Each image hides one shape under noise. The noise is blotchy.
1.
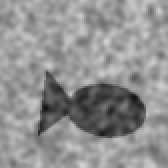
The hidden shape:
fish
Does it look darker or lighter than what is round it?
darker
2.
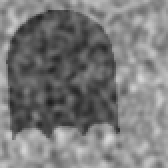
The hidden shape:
ghost
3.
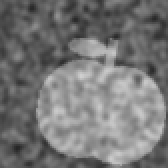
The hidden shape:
apple
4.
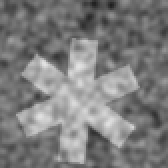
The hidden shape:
asterisk
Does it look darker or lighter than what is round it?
lighter
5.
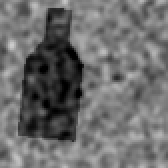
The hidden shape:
bottle
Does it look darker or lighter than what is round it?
darker
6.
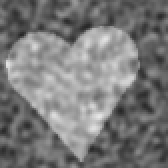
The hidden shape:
heart
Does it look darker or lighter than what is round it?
lighter
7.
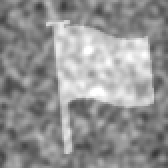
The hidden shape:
flag
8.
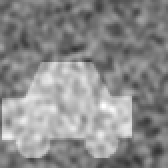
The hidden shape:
car
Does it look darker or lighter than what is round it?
lighter
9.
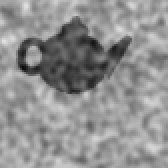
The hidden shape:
teapot
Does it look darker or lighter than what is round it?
darker
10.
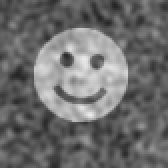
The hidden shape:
smiling face
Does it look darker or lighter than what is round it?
lighter
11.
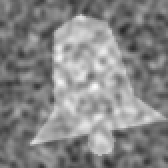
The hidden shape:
bell
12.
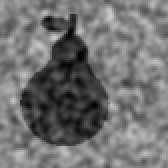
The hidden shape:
pear
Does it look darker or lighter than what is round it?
darker
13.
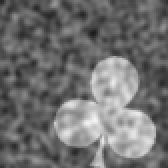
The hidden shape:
club
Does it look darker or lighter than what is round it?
lighter
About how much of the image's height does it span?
two thirds
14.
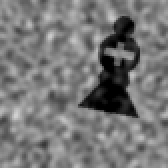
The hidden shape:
chess bishop
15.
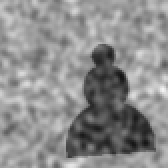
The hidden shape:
chess pawn
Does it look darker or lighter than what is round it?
darker
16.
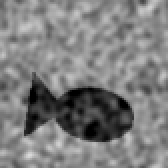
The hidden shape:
fish
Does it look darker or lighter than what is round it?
darker
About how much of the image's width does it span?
two thirds
